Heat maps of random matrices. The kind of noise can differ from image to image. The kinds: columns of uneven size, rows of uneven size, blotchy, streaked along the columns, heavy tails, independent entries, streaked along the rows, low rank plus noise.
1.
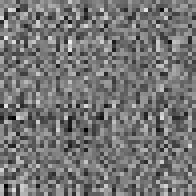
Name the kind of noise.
low rank plus noise
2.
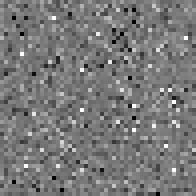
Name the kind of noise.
heavy tails
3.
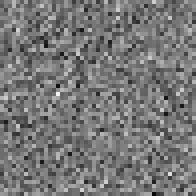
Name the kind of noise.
independent entries
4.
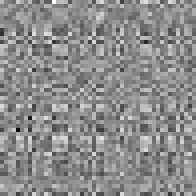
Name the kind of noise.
low rank plus noise
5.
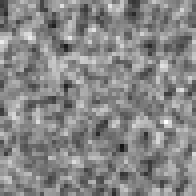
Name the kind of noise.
blotchy
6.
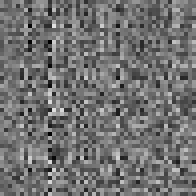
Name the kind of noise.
low rank plus noise
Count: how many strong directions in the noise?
two
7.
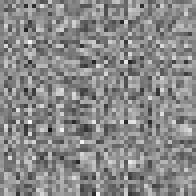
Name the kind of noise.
low rank plus noise
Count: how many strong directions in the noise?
two
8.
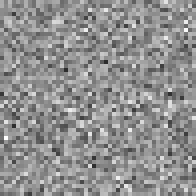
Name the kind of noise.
low rank plus noise
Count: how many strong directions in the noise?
five to eight
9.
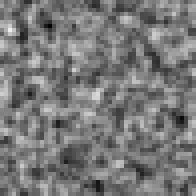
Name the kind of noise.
blotchy
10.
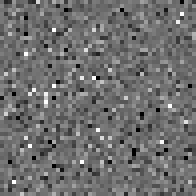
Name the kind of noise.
heavy tails
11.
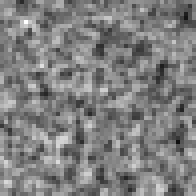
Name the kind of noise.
blotchy
